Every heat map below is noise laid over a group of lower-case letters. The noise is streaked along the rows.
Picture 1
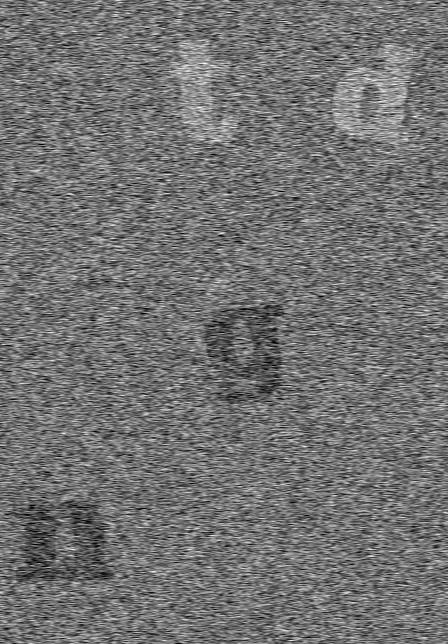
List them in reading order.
top middle: light t; top right: light d; centre: dark g; bottom left: dark n
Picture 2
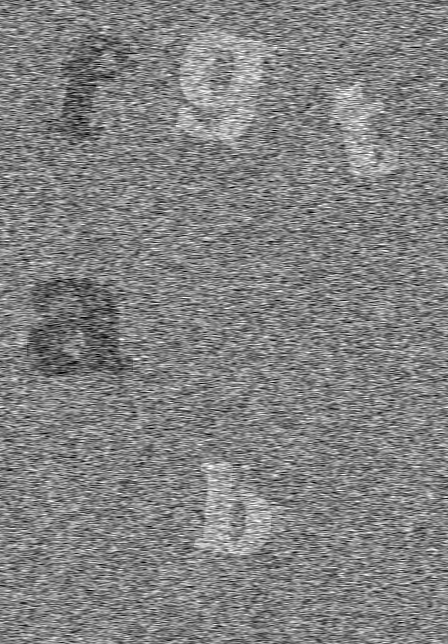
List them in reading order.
top left: dark f; top middle: light g; top right: light t; middle left: dark a; bottom middle: light b
